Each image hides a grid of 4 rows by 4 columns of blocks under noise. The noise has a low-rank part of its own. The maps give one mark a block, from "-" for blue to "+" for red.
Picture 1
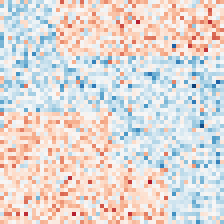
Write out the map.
- + + +
- - - -
+ + - -
+ + + -
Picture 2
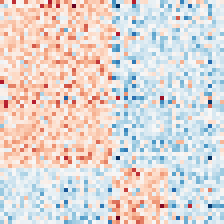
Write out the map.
+ + - -
+ + - -
+ + - -
- - + -
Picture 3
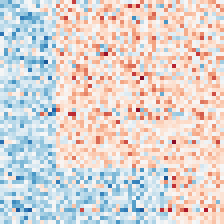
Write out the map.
- + + +
- + + +
- + + +
- - - +
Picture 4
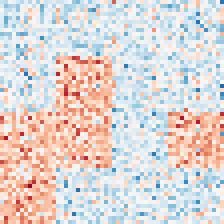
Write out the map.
- - - -
- + - -
+ + - +
+ - - -
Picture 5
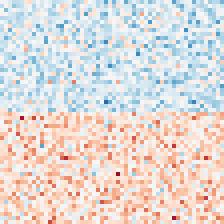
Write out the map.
- - - -
- - - -
+ + + +
+ + + +
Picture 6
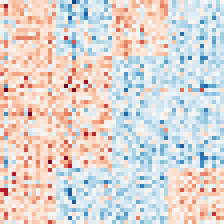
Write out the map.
+ - + -
+ + - -
+ + - -
+ - - +
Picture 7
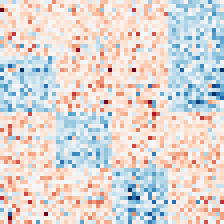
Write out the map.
+ + + -
- + + -
+ - + +
+ + - +
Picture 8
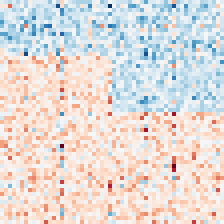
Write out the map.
- - - -
+ + - -
+ + + +
+ + + +
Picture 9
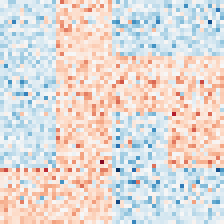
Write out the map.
- + - -
- + + +
- + - +
+ + - -
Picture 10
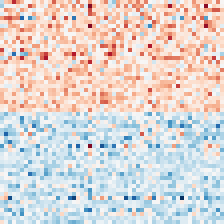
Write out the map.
+ + + +
+ + + +
- - - -
- - - -
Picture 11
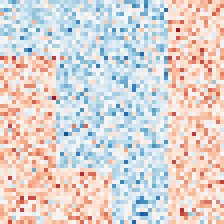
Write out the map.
- - - +
+ - - +
+ - - +
+ + - +
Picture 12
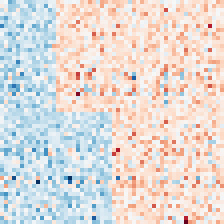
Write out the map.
- + + +
- + + +
- - + +
- - + +
